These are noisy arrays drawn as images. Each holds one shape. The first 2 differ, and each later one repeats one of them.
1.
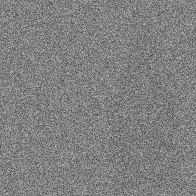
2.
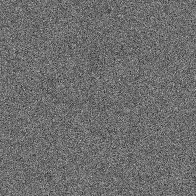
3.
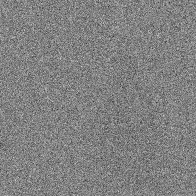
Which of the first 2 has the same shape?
1
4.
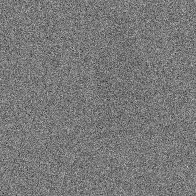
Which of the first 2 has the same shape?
1
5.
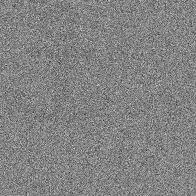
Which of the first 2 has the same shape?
2
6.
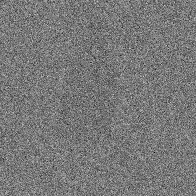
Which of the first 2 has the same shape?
1
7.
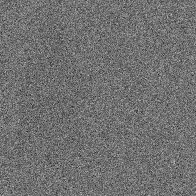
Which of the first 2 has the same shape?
1
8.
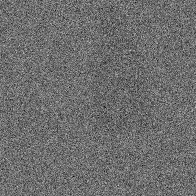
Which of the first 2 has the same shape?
1
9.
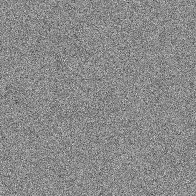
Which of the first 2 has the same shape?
2
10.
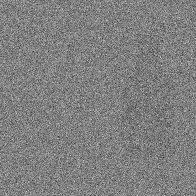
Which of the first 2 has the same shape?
1
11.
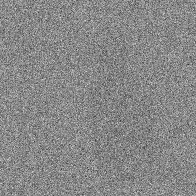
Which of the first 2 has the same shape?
1
